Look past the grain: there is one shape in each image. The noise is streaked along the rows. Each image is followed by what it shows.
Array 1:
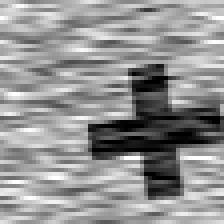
dark cross
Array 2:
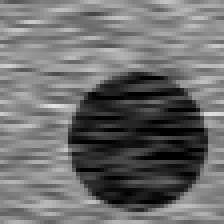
dark disc
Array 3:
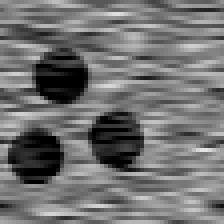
dark three dots
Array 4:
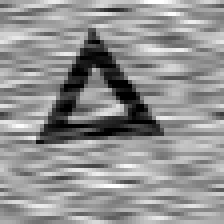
dark triangle frame
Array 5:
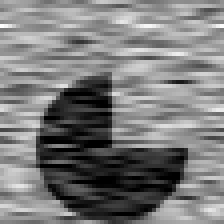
dark disc with a wedge cut out
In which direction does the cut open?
up and right
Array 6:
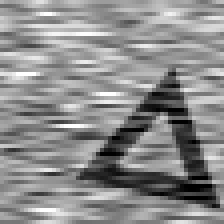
dark triangle frame
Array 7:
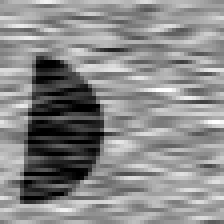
dark half disc
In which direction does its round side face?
right
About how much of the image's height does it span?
two thirds
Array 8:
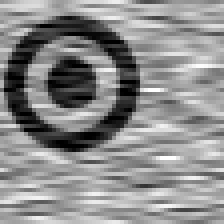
dark bullseye
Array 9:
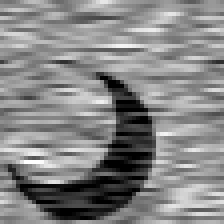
dark crescent
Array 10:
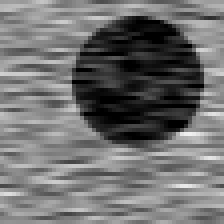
dark disc
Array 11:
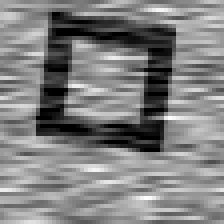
dark square frame
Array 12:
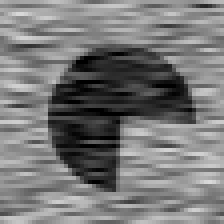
dark disc with a wedge cut out
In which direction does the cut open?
down and right
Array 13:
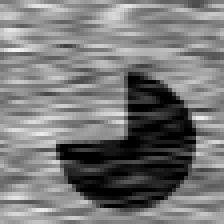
dark disc with a wedge cut out
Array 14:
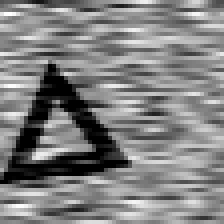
dark triangle frame
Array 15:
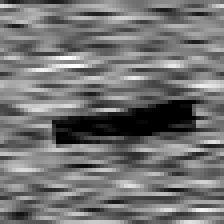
dark bar
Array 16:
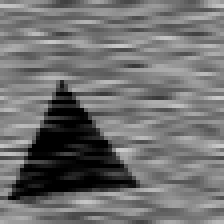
dark triangle
